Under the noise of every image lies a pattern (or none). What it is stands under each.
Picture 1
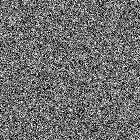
only noise
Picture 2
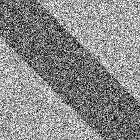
a diagonal band
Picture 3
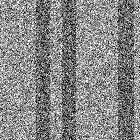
bands of columns
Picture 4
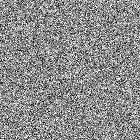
only noise
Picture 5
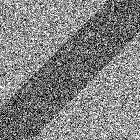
a diagonal band
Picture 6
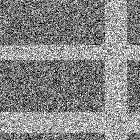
bands of rows crossing bands of columns
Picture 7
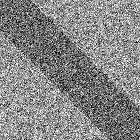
a diagonal band
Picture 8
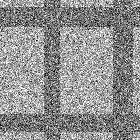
bands of rows crossing bands of columns
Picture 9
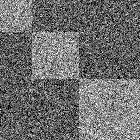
blocks along the diagonal
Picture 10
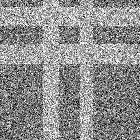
bands of rows crossing bands of columns
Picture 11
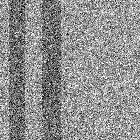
bands of columns
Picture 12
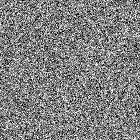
only noise
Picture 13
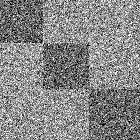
blocks along the diagonal
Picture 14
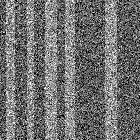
bands of columns
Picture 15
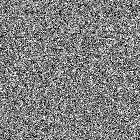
only noise
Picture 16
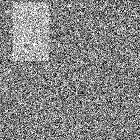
one block
